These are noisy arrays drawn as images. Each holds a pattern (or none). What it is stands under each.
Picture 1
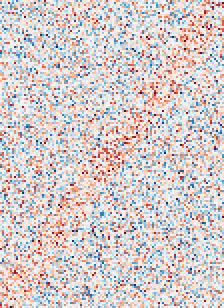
a diagonal band
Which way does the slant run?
bottom left to top right
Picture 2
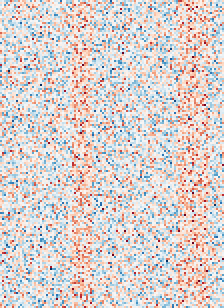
bands of columns
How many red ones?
2
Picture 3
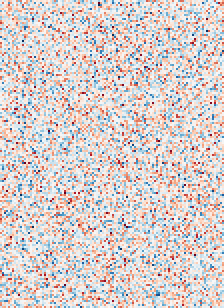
only noise
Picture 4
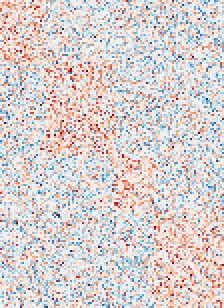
blocks along the diagonal
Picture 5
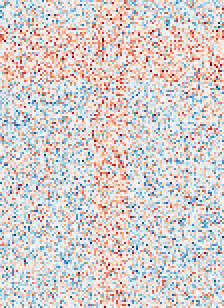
bands of rows crossing bands of columns
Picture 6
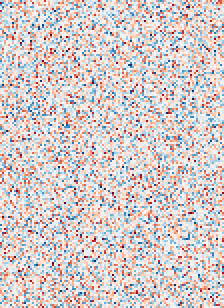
only noise
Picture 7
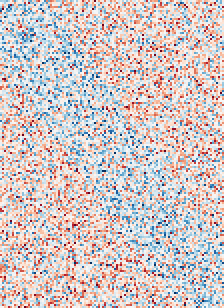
a diagonal band
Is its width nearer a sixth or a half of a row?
a half
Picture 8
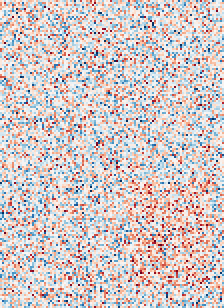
one block
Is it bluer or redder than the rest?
redder
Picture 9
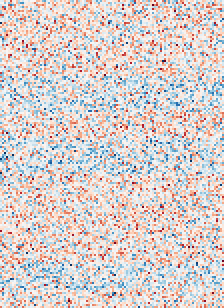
bands of rows
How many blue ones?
3
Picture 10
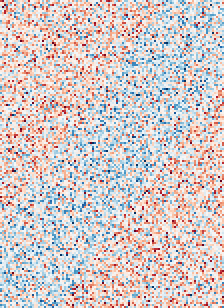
a diagonal band
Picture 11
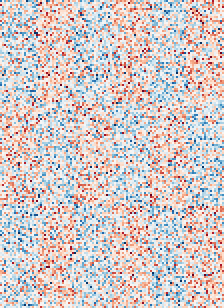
a checkerboard
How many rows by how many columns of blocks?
3 by 6
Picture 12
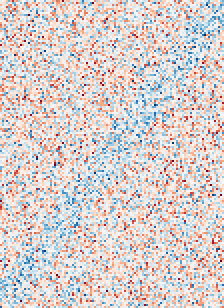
a diagonal band
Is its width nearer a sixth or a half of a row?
a sixth
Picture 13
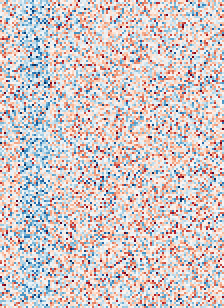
one band of columns
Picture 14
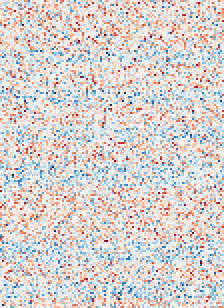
bands of rows
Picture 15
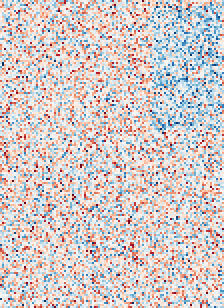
one block
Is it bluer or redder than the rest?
bluer
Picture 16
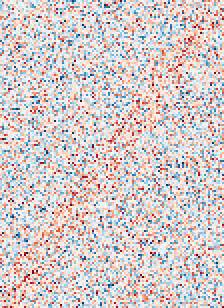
a diagonal band
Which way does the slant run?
bottom left to top right
